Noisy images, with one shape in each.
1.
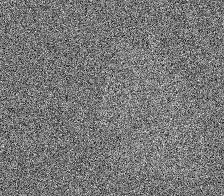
chess knight
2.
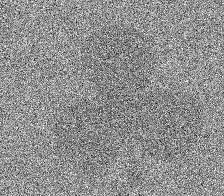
club
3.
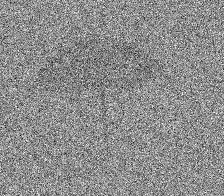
umbrella
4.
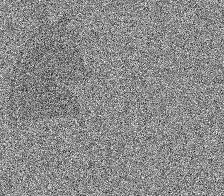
chess knight
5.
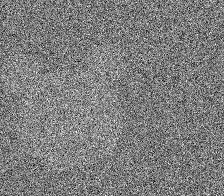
bear's head
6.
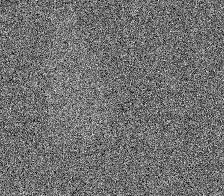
bottle
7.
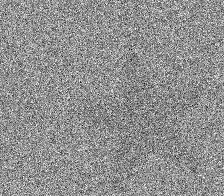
star
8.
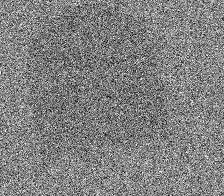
ghost
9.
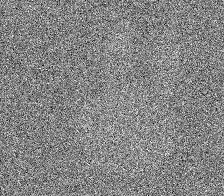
rabbit's head
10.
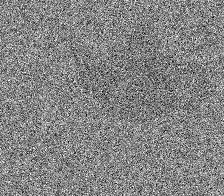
teapot
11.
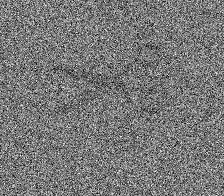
pair of scissors
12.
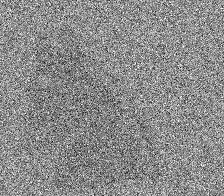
chess knight
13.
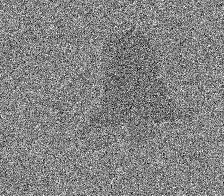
bell
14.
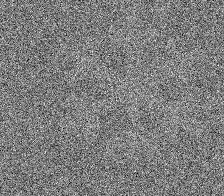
snowflake
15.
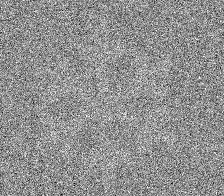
snowflake
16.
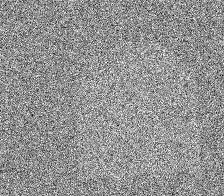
ghost
